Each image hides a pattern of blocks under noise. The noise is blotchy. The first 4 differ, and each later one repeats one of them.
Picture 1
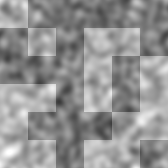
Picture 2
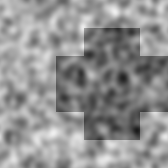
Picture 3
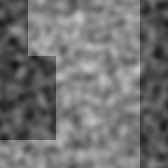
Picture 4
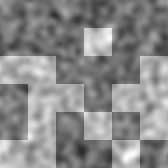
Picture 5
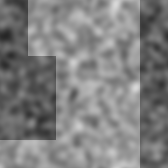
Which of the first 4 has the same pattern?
3
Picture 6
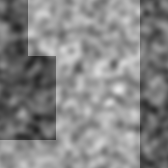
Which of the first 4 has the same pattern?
3
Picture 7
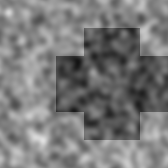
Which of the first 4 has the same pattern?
2
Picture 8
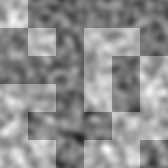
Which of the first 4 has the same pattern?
1
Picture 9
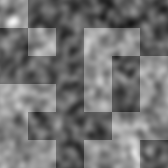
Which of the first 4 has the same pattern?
1
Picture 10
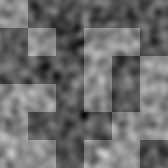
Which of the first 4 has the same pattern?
1
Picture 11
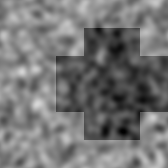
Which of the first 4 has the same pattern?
2
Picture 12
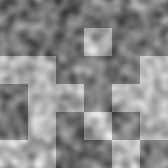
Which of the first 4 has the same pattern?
4
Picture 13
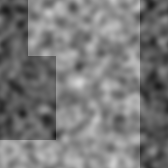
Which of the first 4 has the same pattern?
3
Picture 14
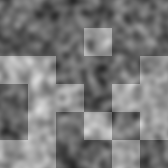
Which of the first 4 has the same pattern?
4
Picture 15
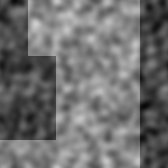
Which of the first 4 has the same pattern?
3
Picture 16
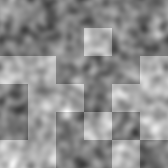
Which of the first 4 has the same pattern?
4
